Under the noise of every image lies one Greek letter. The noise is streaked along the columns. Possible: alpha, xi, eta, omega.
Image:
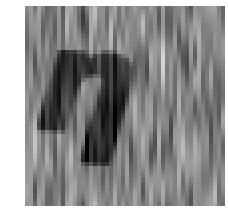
dark eta
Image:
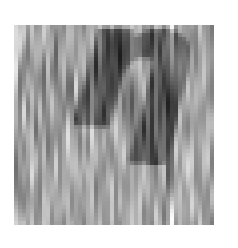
dark eta
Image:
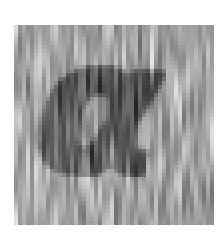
dark alpha
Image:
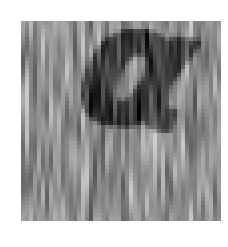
dark alpha
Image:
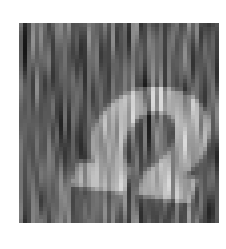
light omega
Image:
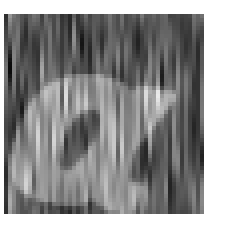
light alpha
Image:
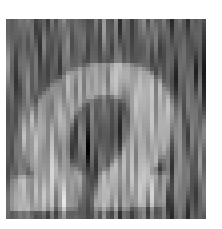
light omega
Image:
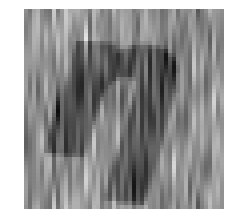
dark eta
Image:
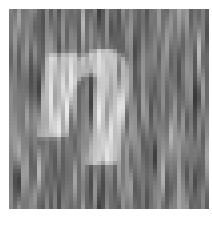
light eta
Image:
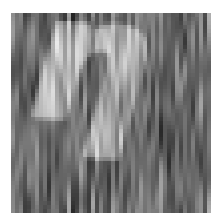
light eta
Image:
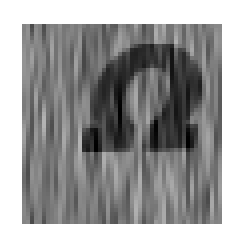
dark omega
